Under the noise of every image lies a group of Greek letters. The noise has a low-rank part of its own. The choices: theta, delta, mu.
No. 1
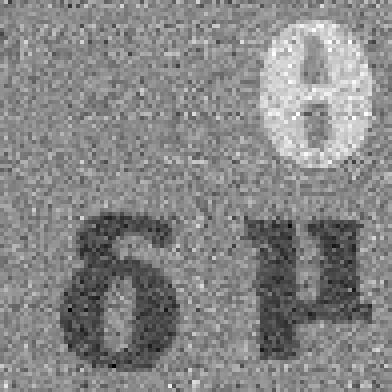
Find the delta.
bottom left
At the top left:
nothing
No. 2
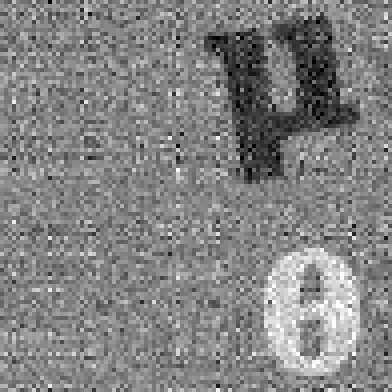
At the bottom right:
theta
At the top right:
mu
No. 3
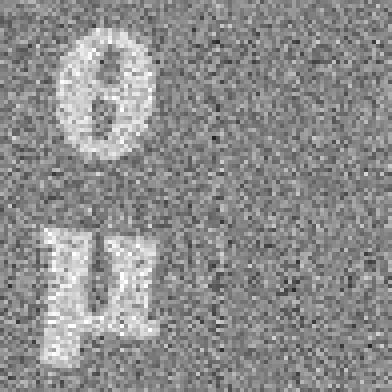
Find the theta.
top left
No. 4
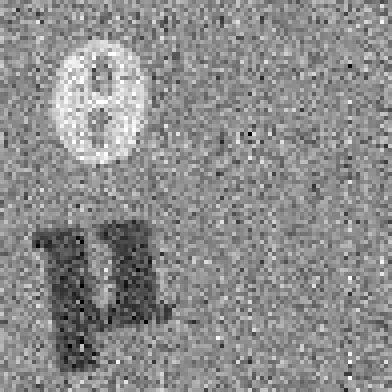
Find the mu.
bottom left
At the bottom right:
nothing
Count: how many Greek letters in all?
2
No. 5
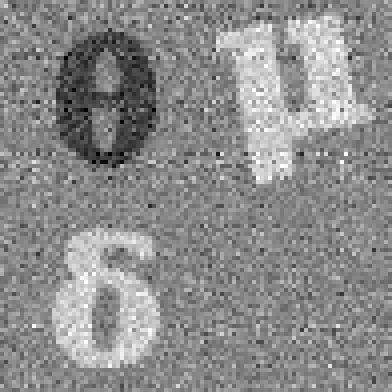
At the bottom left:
delta
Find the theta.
top left
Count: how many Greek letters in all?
3
